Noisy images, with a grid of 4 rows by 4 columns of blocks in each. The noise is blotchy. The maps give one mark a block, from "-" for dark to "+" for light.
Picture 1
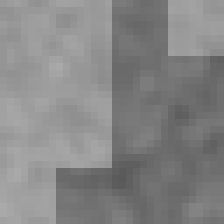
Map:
+ + - +
+ + - -
+ + - -
+ - - -
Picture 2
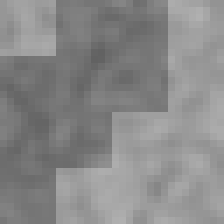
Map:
+ - - +
- - - +
- - + +
- + + +
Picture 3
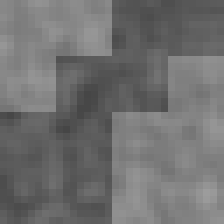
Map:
+ + - -
+ - - +
- - + +
- - + +
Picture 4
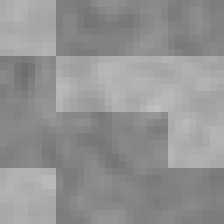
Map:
+ - - -
- + + +
- - - +
+ - - -
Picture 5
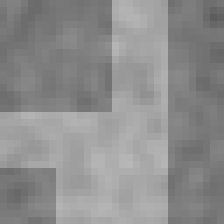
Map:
- - + -
- - + -
+ + + -
- + + -
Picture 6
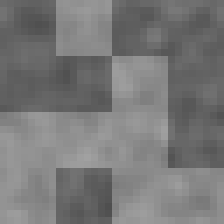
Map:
- + - -
- - + -
+ + + -
+ - + +
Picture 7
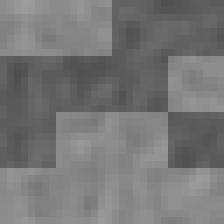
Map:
+ + - -
- - - +
- + + -
+ + + +
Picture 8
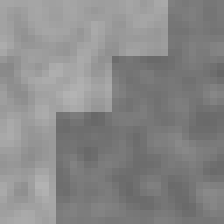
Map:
+ + + -
+ + - -
+ - - -
+ - - -
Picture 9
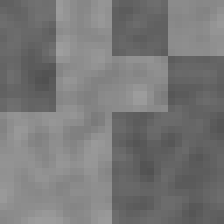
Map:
- + - +
- + + -
+ + - -
+ + - -
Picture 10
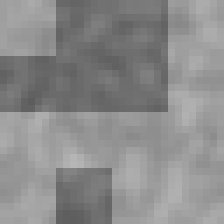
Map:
+ - - +
- - - +
+ + + +
+ - + +
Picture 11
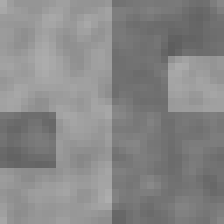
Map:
+ + - -
+ + - +
- + - -
+ + - -
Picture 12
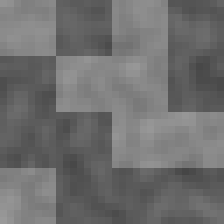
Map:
+ - + -
- + + -
- - + +
+ - - -
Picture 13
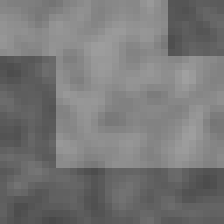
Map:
+ + + -
- + + +
- + + +
- - - -
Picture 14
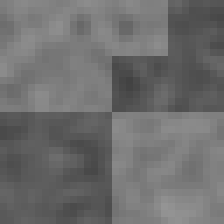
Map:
+ + + -
+ + - -
- - + +
- - + +
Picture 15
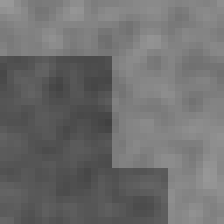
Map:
+ + + +
- - + +
- - + +
- - - +
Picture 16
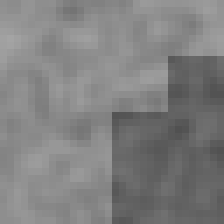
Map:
+ + + +
+ + + -
+ + - -
+ + - -
